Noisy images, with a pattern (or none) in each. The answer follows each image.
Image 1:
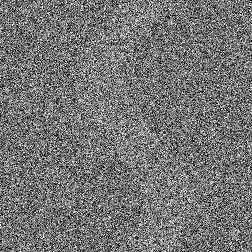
a wavy band
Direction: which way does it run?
top to bottom
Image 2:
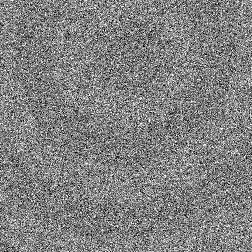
rings round one point
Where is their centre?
top middle
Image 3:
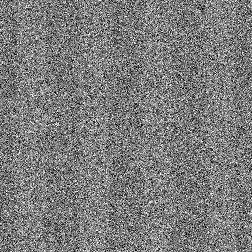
vertical stripes
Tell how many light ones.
4
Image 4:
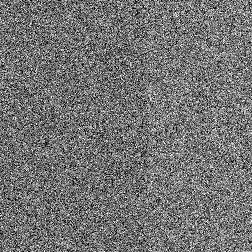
a sharp edge
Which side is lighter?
right
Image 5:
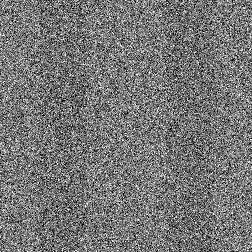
vertical stripes
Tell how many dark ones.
2
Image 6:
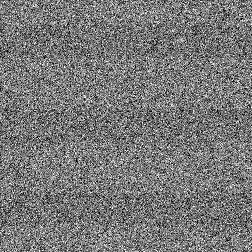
horizontal stripes
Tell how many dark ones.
3
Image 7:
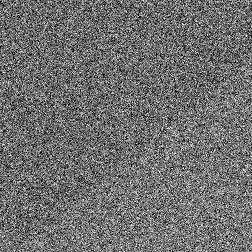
a sharp edge
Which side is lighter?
bottom right
